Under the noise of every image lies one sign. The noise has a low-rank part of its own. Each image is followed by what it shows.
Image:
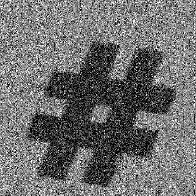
hash sign
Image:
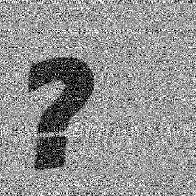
question mark
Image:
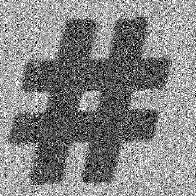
hash sign
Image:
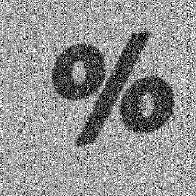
percent sign
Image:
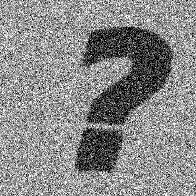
question mark
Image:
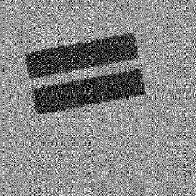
equals sign
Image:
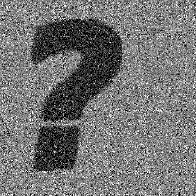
question mark
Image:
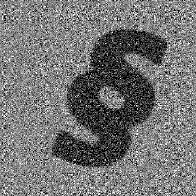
section sign
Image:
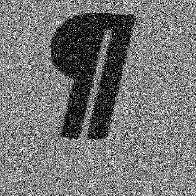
pilcrow
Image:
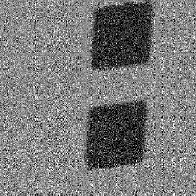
colon
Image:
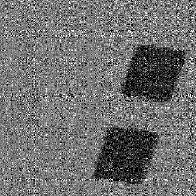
colon
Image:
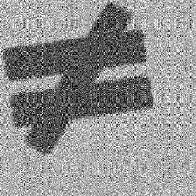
not-equal sign
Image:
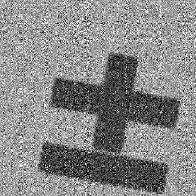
plus-minus sign
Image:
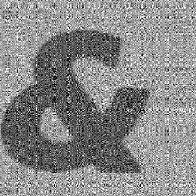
ampersand
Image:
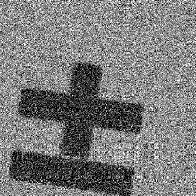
plus-minus sign
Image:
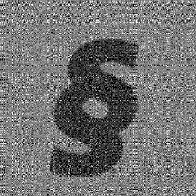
section sign
